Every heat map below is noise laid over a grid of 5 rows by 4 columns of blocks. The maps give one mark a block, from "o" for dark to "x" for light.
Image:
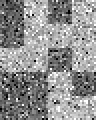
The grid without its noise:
o x o x
o x x x
x x o x
o o x o
o o x x
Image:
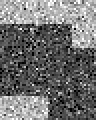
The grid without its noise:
x x x x
o o o x
o o o o
o o o o
x x o o
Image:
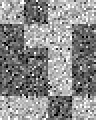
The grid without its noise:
x o x x
o x x o
o o x o
o o x o
x x o x
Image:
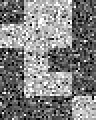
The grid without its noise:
o x x o
x x x o
o x o o
o x x o
o o o x
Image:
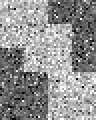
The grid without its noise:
x x o o
x x x o
o x x o
o o x x
o o x x
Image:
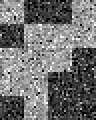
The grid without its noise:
x o o x
o x x x
x x x o
x x o o
o x o o
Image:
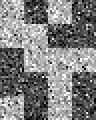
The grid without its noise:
x o x o
x x o o
o x x x
o o x o
x o x o
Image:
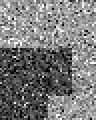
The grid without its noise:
x x x x
x x x x
o o o x
o o o x
o o x x
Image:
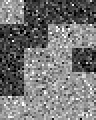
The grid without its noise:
x o o o
o o x x
o x x o
o x x x
x x x x
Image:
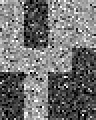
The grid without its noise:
x o x x
x o x x
x x x o
o x o o
o x o o
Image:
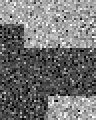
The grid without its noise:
x x x x
o x x x
o o o o
o o o o
o o x x
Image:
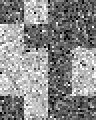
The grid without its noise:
o x o o
x o o o
x x o x
x x o x
o x o o
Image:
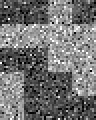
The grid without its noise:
o o x o
x x x x
o o x x
x o o x
x o o o
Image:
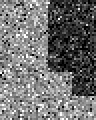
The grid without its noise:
x x o o
x x o o
x x o o
x x x o
x x x x
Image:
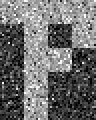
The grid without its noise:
x x x x
o x o x
o x x o
o x o o
o x o o
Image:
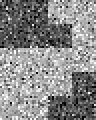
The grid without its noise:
o o x x
o o o x
x x x x
x x x o
x x o o
